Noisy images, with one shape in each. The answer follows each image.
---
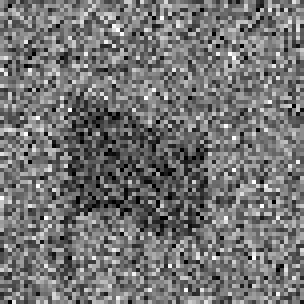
dark flag
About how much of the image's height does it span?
two thirds
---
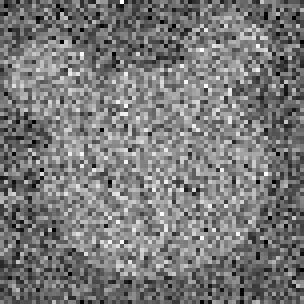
light bear's head
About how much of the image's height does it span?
nearly all
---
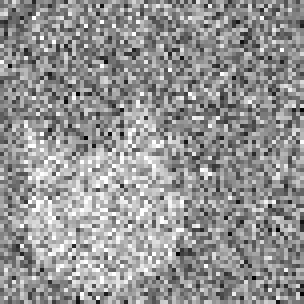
light cat's head
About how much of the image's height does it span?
two thirds
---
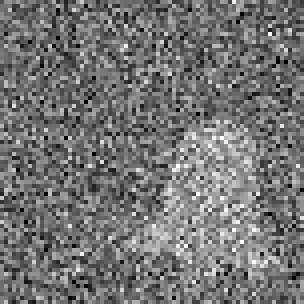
light bell
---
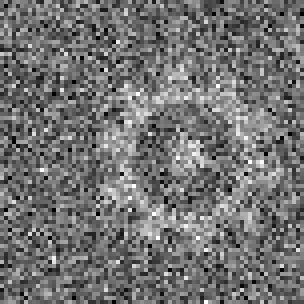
light gear
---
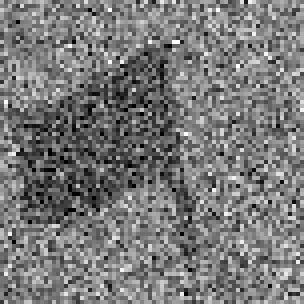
dark flag
